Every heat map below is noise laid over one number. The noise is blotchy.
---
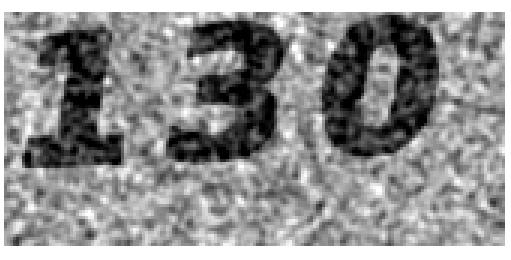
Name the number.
130
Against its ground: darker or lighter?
darker
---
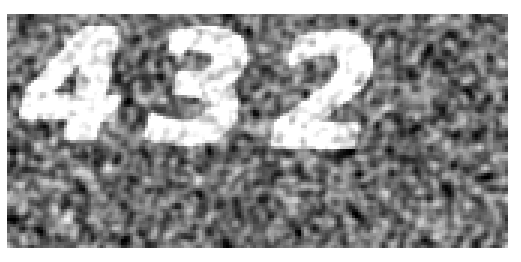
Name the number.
432
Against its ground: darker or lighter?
lighter
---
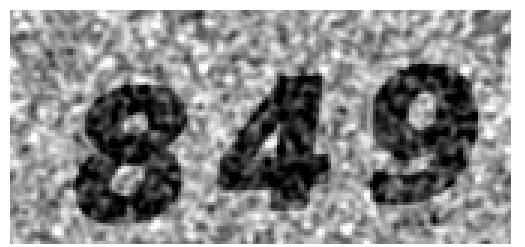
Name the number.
849
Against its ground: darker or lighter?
darker
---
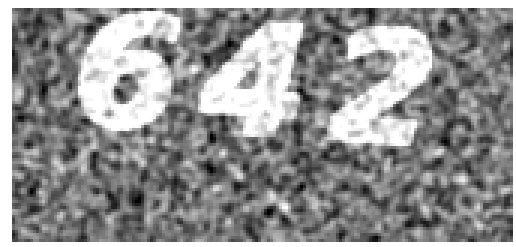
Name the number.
642
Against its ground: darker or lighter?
lighter
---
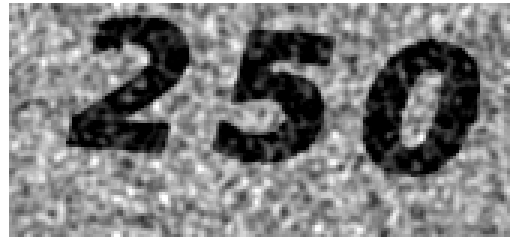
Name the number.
250
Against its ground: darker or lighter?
darker
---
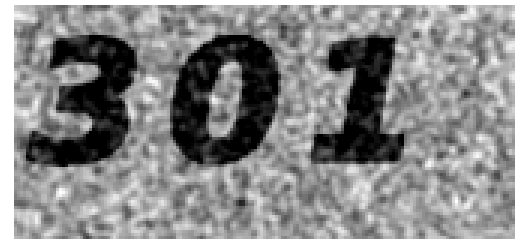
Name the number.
301
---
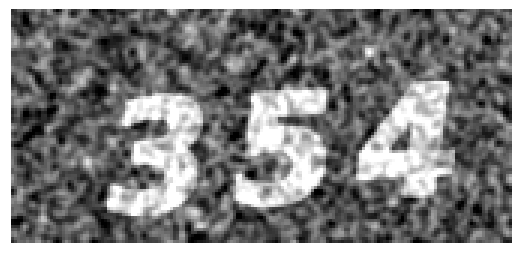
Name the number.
354
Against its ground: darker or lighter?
lighter
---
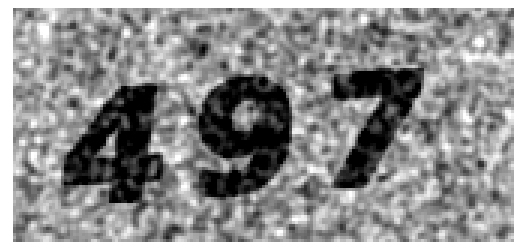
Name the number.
497
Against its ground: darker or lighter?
darker
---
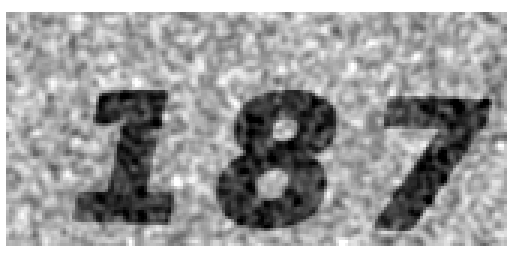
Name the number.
187
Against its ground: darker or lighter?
darker
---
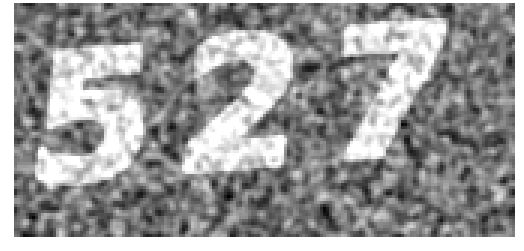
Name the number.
527
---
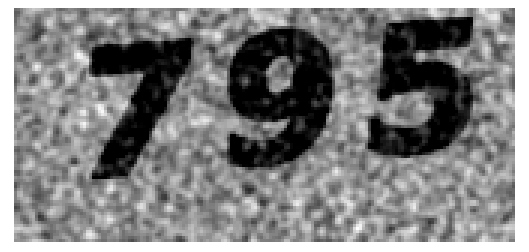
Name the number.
795
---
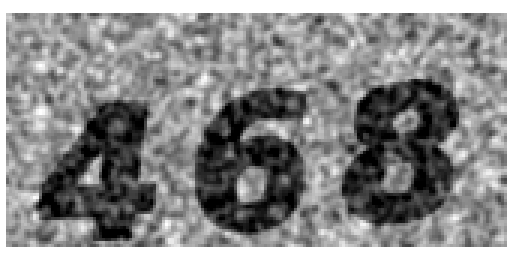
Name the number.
468
